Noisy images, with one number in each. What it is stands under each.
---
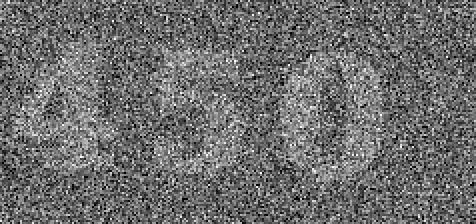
450
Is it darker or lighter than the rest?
lighter
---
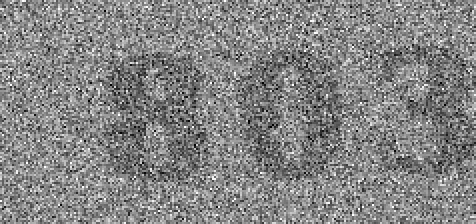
803
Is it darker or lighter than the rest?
darker
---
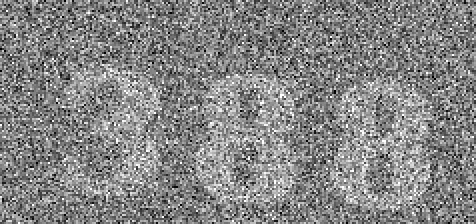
388
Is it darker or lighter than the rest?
lighter
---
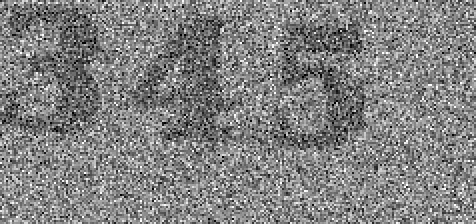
345
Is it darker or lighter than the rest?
darker
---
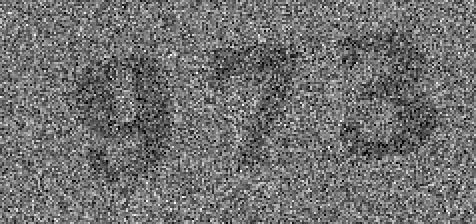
973
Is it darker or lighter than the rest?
darker
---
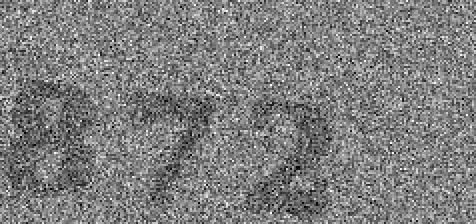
872
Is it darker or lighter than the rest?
darker
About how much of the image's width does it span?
two thirds
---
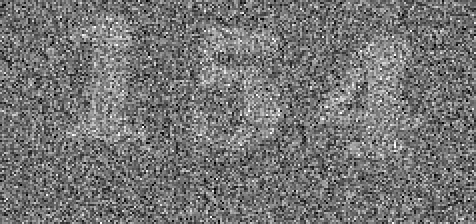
154
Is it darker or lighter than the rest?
lighter
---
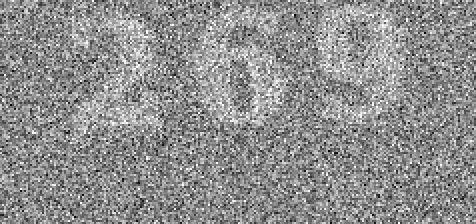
269
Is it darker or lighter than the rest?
lighter
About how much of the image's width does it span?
two thirds
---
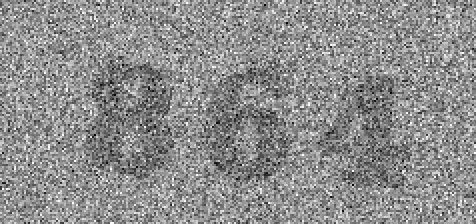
864
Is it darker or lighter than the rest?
darker
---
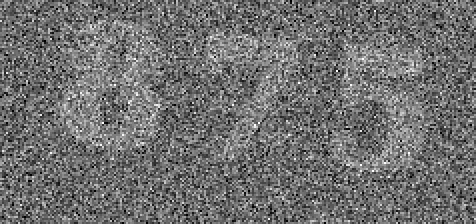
875
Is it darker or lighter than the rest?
lighter
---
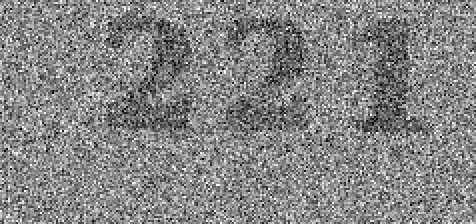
221
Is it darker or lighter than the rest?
darker
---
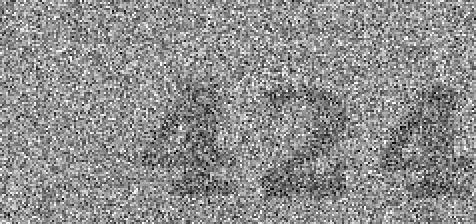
424
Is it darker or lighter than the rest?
darker
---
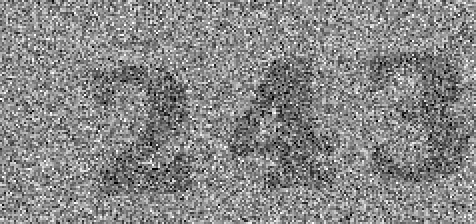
243
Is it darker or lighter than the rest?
darker
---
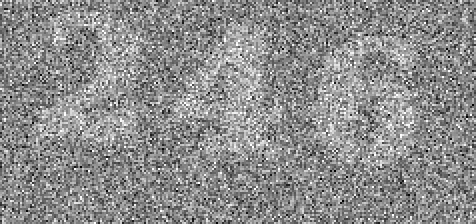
246
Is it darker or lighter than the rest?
lighter
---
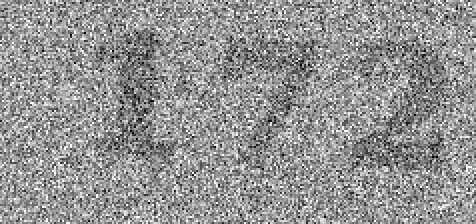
172
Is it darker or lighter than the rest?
darker
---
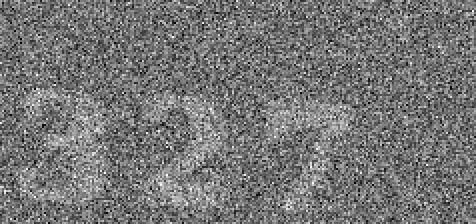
327
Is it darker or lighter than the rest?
lighter
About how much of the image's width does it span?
two thirds
